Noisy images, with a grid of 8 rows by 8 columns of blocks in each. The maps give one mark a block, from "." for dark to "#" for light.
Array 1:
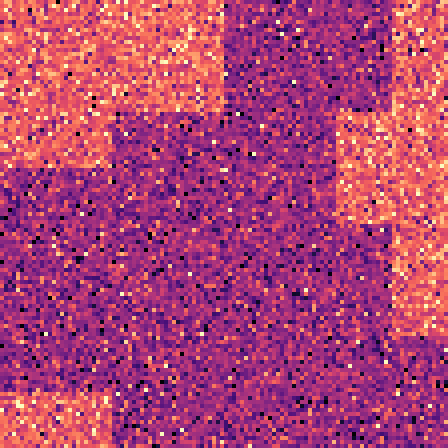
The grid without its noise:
# # # # . . . #
# # # # . . . #
# # . . . . # #
. . . . . . # #
. . . . . . . #
. . . . . . . #
. . . . . . . .
# # . . . . . .
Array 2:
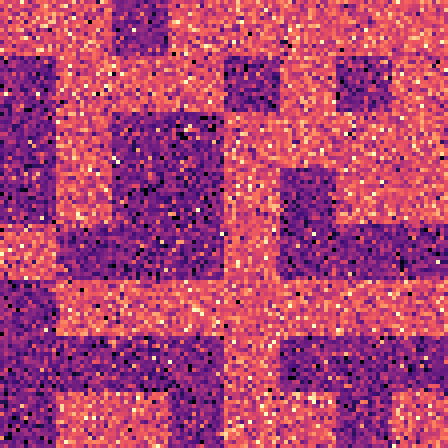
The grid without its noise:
# # . # # # # #
. # # # . # . #
. # . . # # # #
. # . . # . # #
# . . . # . . .
. # # # # # # #
. . . . # . . .
. # # . # # . #
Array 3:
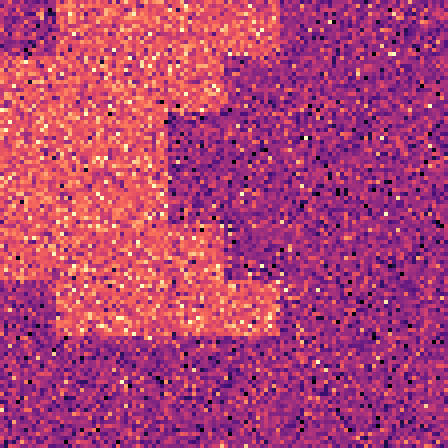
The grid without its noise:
. # # # # . . .
# # # # . . . .
# # # . . . . .
# # # . . . . .
# # # # . . . .
. # # # # . . .
. . . . . . . .
. . . . . . . .
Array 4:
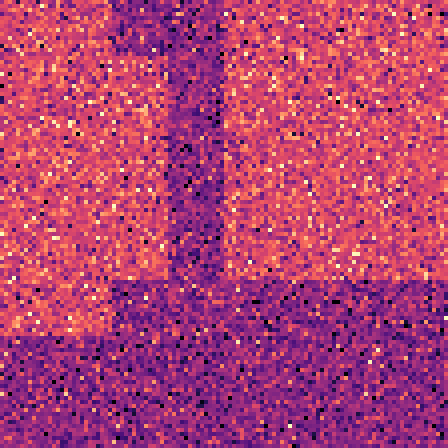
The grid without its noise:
# # . . # # # #
# # # . # # # #
# # # . # # # #
# # # . # # # #
# # # . # # # #
# # . . . . . .
. . . . . . . .
. . . . . . . .
